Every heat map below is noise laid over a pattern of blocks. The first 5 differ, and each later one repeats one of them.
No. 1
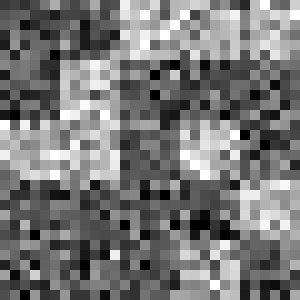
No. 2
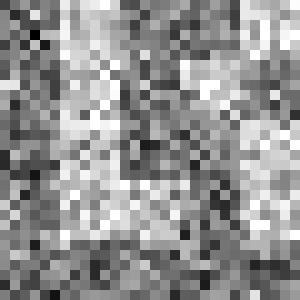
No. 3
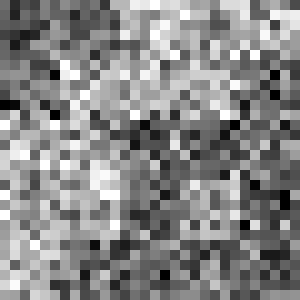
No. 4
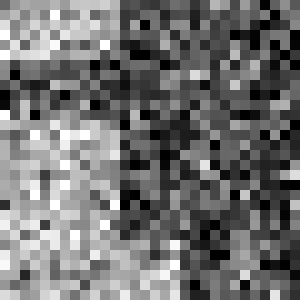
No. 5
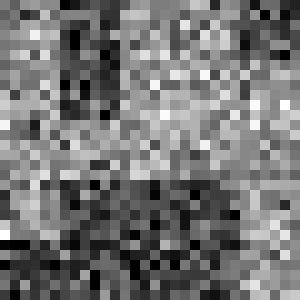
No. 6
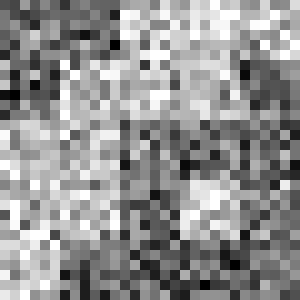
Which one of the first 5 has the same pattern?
3
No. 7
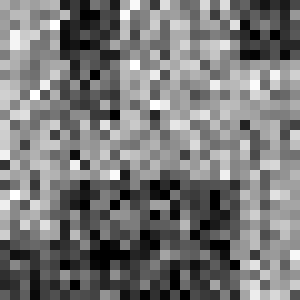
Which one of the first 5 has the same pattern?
5
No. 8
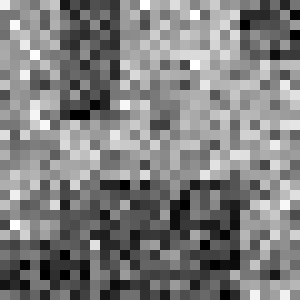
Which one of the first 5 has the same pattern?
5
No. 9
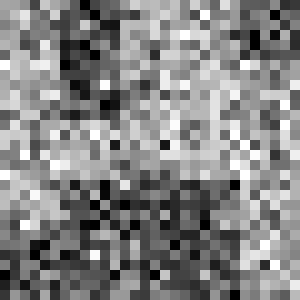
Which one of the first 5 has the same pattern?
5
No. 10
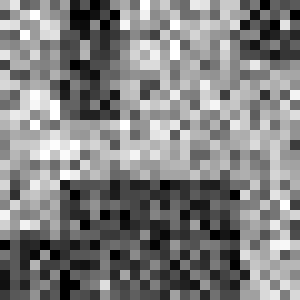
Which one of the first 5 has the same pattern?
5
